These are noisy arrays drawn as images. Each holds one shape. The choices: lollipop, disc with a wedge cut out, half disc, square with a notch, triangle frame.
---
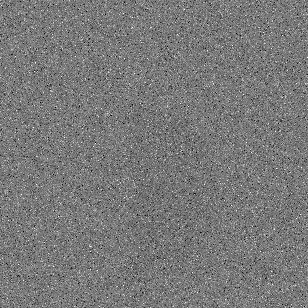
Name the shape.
half disc
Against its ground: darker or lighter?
darker
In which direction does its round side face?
right
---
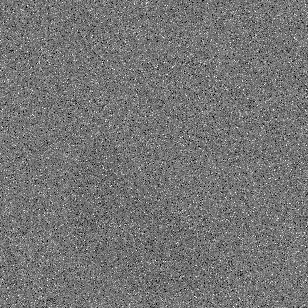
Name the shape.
half disc
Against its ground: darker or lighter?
darker
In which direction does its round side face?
down and left
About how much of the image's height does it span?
half
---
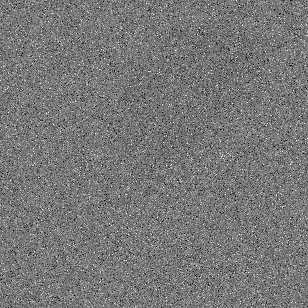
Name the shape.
half disc
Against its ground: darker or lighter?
darker
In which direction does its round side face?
up and left
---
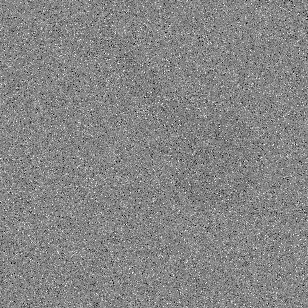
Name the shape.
lollipop
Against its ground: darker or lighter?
darker
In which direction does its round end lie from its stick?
down and right
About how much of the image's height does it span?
half
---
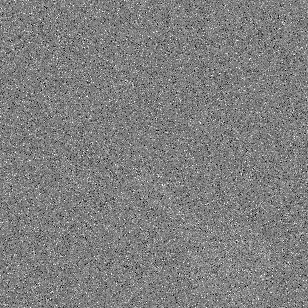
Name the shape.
lollipop
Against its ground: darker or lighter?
lighter
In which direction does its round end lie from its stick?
down and right
